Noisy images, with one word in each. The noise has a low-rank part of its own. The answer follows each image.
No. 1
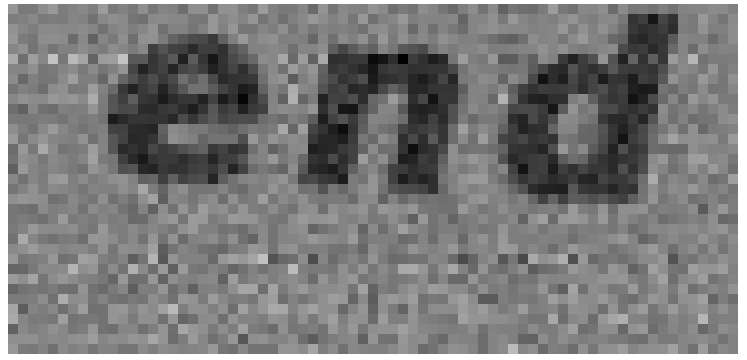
end
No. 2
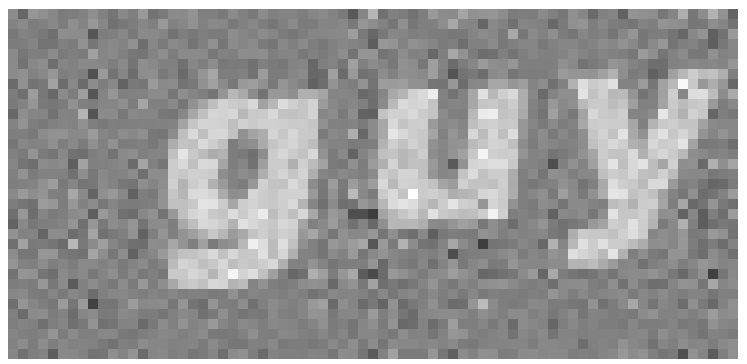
guy
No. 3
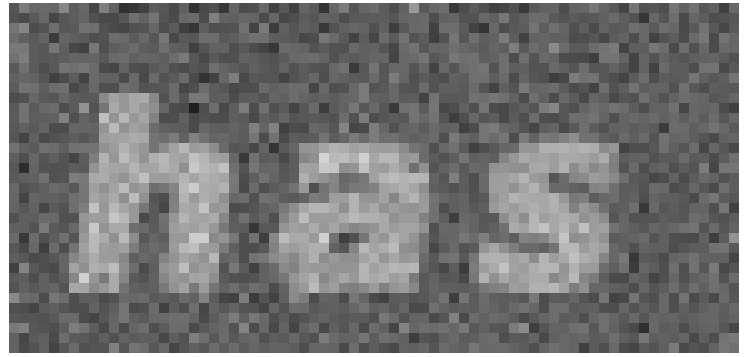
has
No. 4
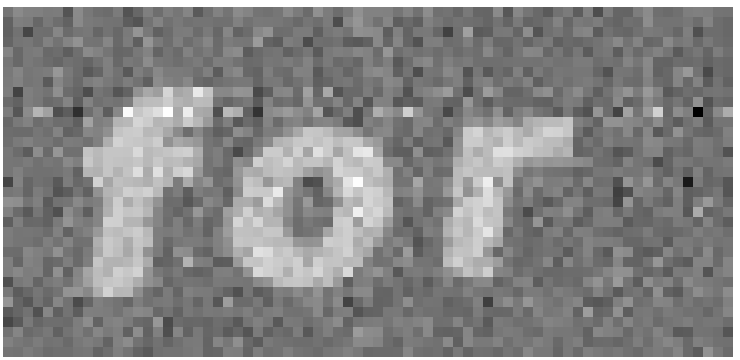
for
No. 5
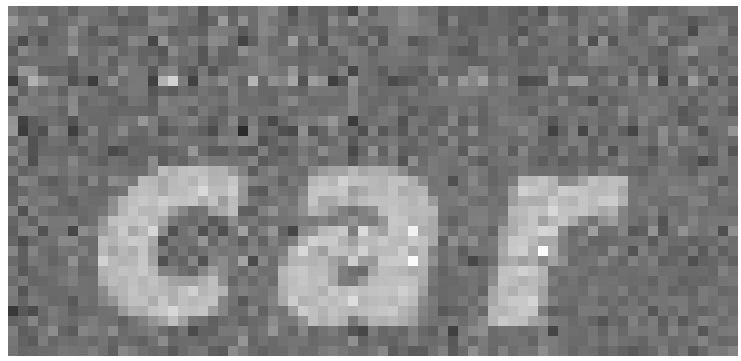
car
